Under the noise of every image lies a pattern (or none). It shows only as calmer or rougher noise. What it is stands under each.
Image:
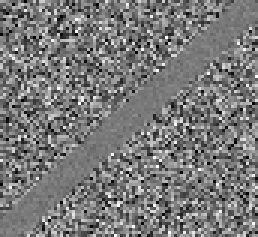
a diagonal band
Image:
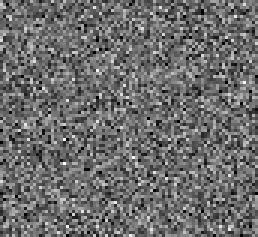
only noise
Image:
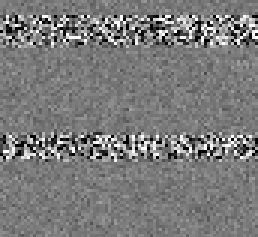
bands of rows
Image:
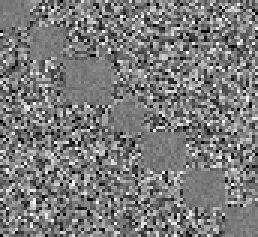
blocks along the diagonal
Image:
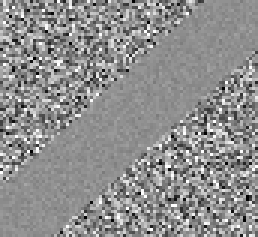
a diagonal band
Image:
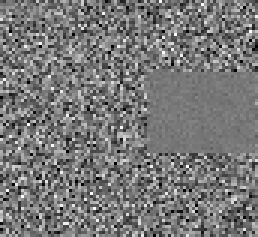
one block
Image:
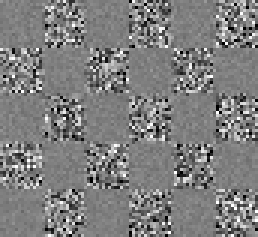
a checkerboard
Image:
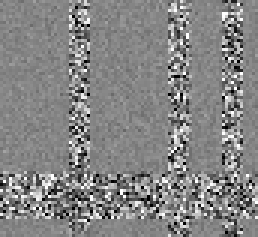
bands of rows crossing bands of columns
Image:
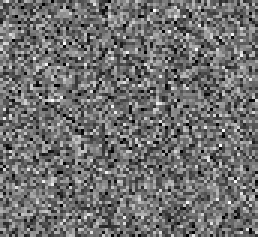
only noise
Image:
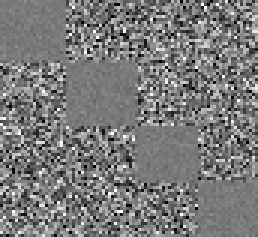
blocks along the diagonal
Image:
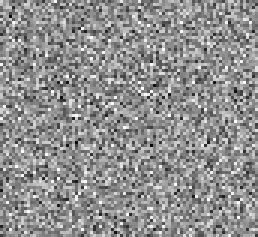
only noise
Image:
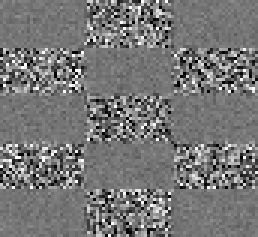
a checkerboard
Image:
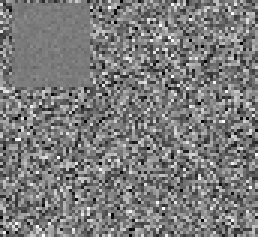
one block
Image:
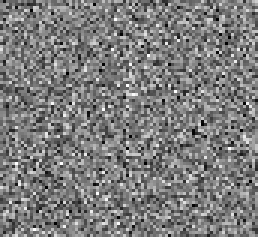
only noise
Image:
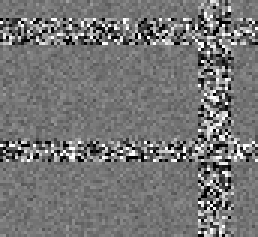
bands of rows crossing bands of columns
